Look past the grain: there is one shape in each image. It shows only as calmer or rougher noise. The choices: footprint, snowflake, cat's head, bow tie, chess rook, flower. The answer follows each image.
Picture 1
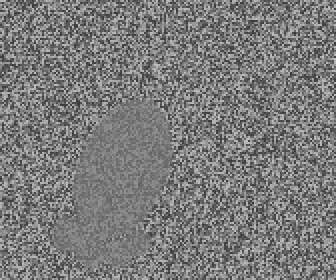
footprint
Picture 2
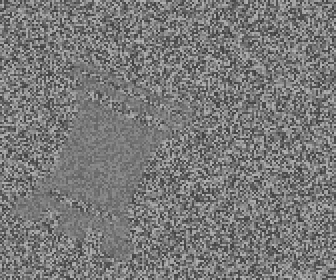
chess rook
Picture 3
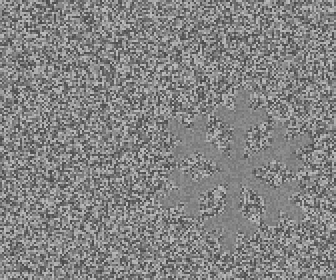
snowflake
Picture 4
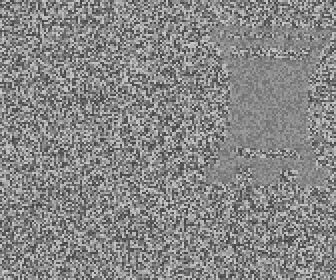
chess rook
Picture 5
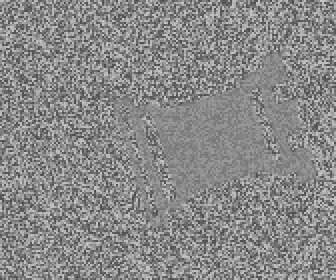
chess rook
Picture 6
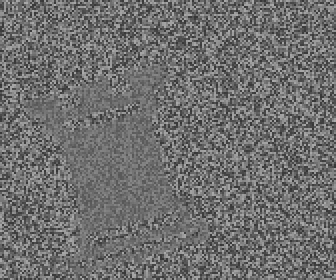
chess rook
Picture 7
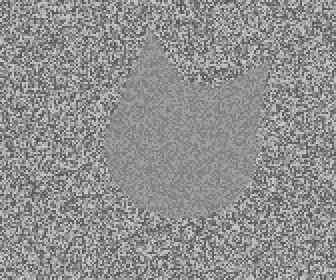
cat's head
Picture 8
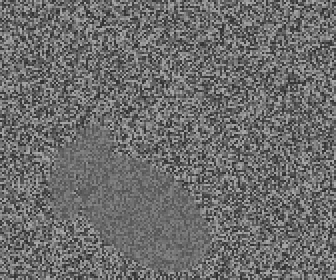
footprint
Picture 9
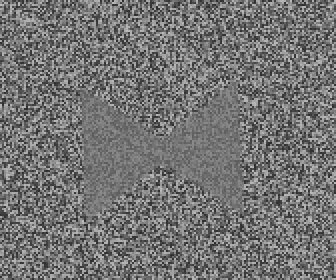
bow tie
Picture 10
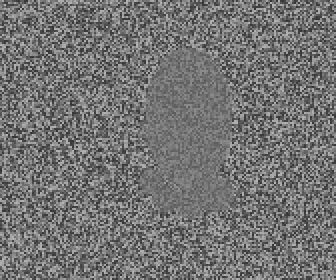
footprint
